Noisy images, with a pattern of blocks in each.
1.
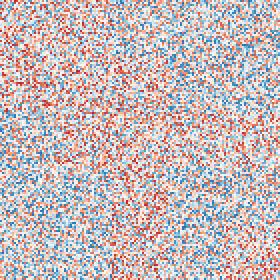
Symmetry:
mirrored about the diagonal from the top left
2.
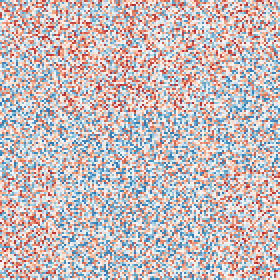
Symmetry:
left and right mirror each other
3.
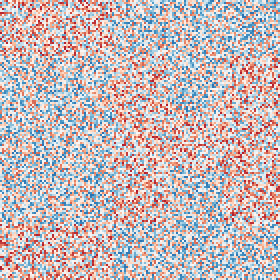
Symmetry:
top and bottom mirror each other
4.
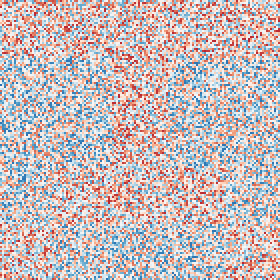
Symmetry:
left and right mirror each other
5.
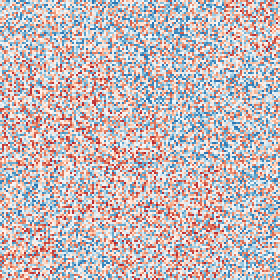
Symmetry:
mirrored about the diagonal from the bottom left
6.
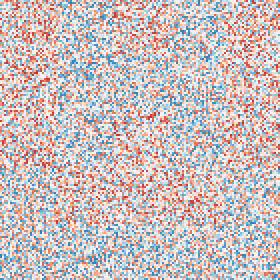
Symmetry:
left and right mirror each other
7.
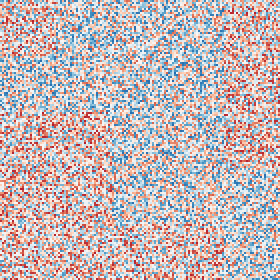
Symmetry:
no symmetry
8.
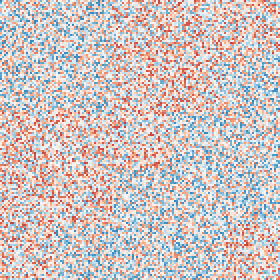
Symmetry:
mirrored about the diagonal from the top left
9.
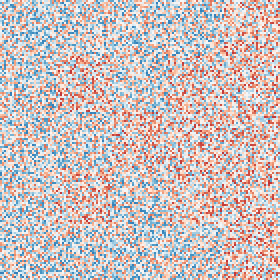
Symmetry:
top and bottom mirror each other
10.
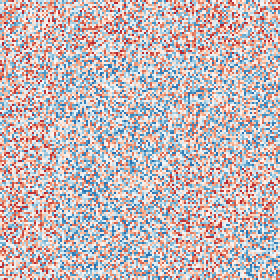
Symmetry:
mirrored about the diagonal from the top left
